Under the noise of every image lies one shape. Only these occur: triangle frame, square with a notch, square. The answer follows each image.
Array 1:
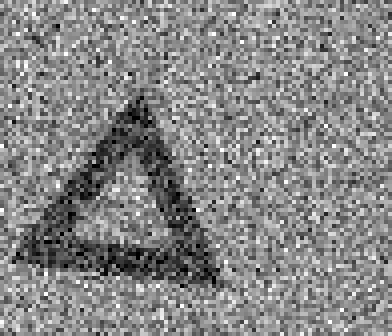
triangle frame
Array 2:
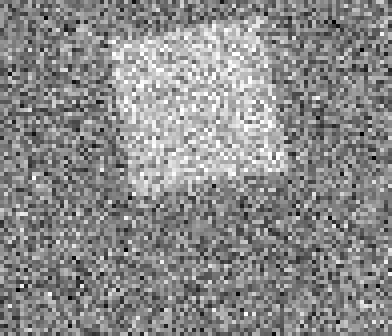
square
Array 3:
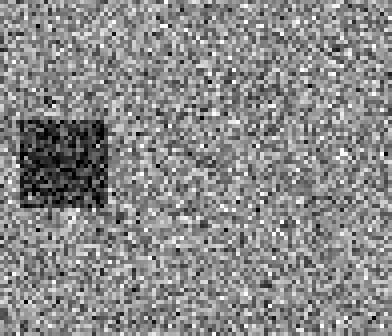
square
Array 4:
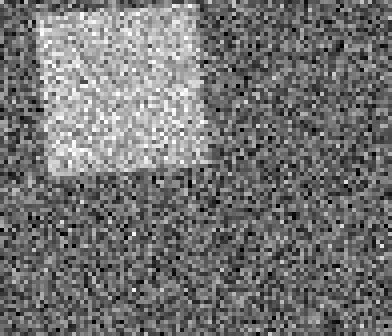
square
